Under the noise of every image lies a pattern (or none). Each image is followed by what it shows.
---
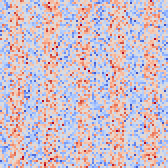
vertical stripes
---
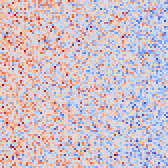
a smooth slope
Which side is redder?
left
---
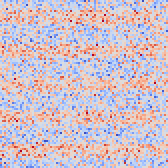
horizontal stripes
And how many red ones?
5
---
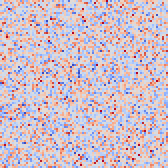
only noise
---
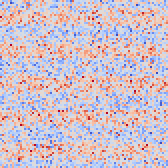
horizontal stripes
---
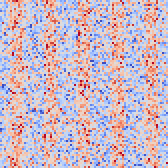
vertical stripes
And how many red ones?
5
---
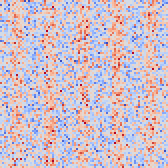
vertical stripes
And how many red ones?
5
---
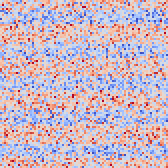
horizontal stripes
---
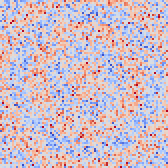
rings round one point
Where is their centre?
centre
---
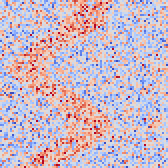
a wavy band
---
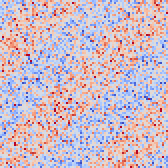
diagonal stripes
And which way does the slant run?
bottom left to top right
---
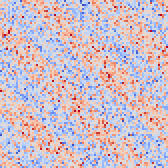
diagonal stripes
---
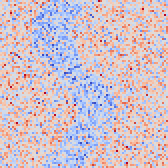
a wavy band
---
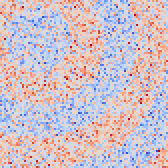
rings round one point
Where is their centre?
top left
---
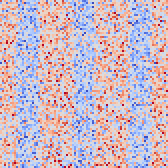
vertical stripes
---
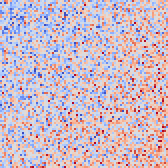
a smooth slope
